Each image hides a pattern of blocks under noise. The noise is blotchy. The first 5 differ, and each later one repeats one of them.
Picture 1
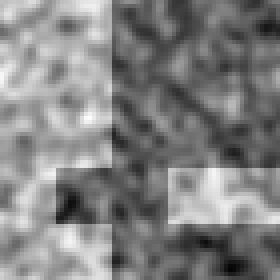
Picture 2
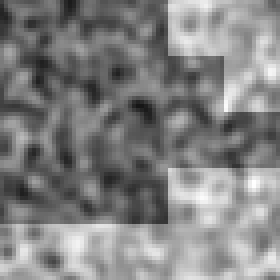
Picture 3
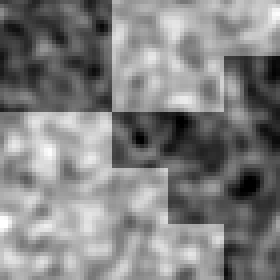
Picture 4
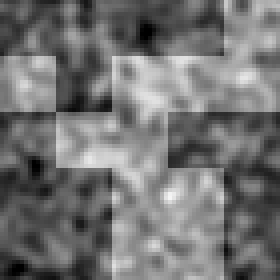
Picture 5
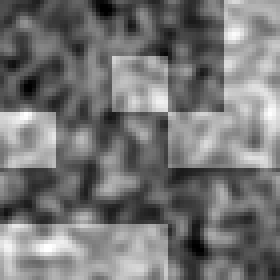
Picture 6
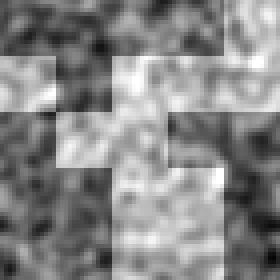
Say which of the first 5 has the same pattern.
4
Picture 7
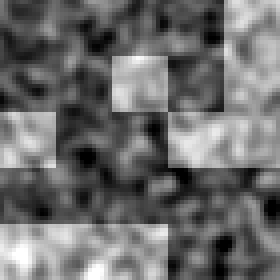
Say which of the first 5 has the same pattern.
5
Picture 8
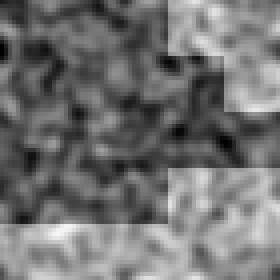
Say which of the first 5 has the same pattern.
2
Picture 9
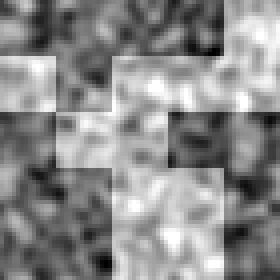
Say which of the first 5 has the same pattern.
4
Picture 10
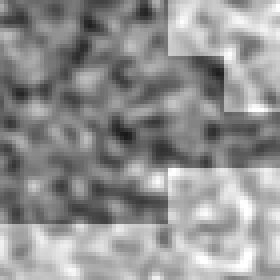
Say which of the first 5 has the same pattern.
2
